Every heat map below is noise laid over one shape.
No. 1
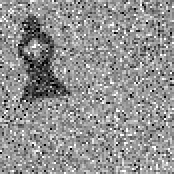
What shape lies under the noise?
chess bishop
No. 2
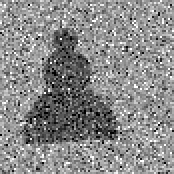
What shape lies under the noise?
chess pawn
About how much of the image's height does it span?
two thirds
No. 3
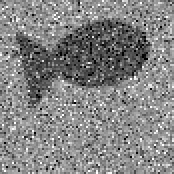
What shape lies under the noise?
fish
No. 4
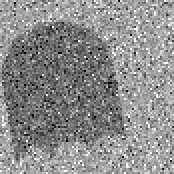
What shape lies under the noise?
ghost
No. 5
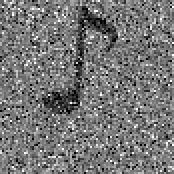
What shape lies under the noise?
musical note
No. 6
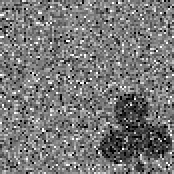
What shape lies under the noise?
club
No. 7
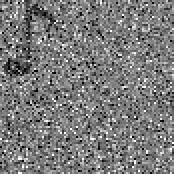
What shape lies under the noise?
musical note
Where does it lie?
top left
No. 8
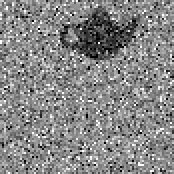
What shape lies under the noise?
teapot
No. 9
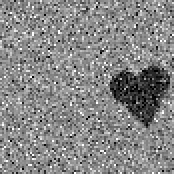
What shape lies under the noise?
heart
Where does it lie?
middle right
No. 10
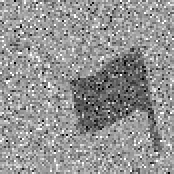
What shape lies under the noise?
flag
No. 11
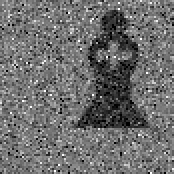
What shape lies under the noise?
chess bishop
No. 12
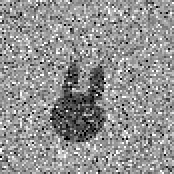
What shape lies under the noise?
rabbit's head
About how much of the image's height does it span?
half
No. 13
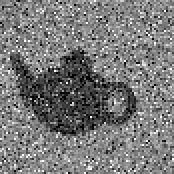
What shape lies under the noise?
teapot
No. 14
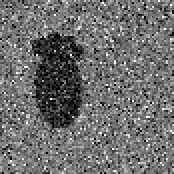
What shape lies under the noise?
footprint
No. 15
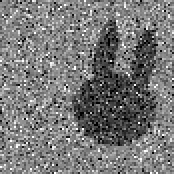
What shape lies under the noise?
rabbit's head
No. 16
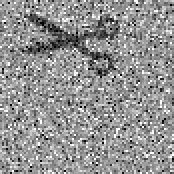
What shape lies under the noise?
pair of scissors
